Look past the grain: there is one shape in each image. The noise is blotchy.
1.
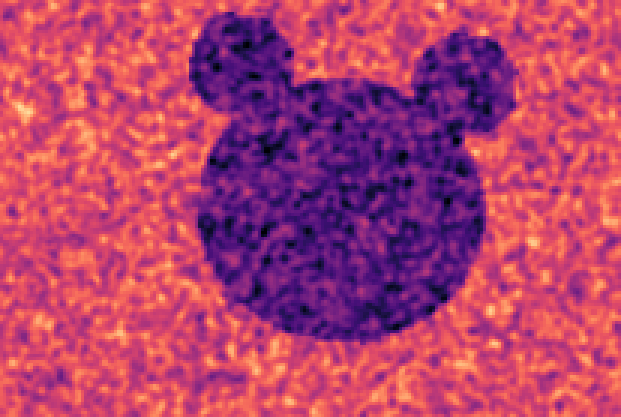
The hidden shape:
bear's head
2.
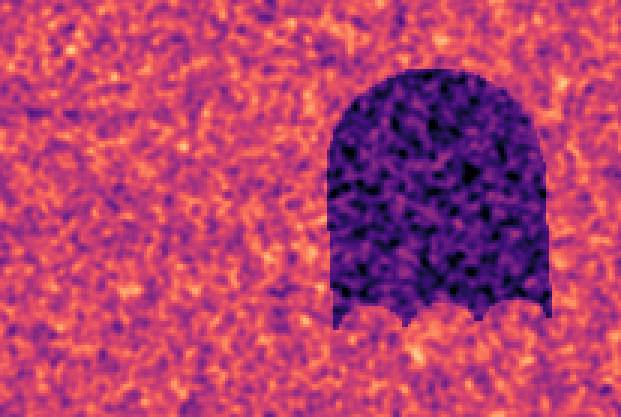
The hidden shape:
ghost
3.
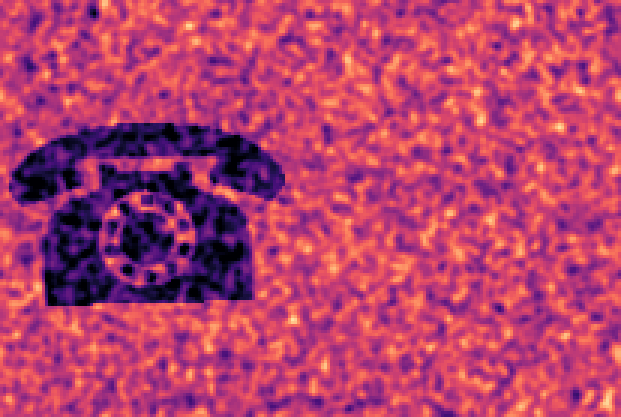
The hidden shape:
telephone
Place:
middle left
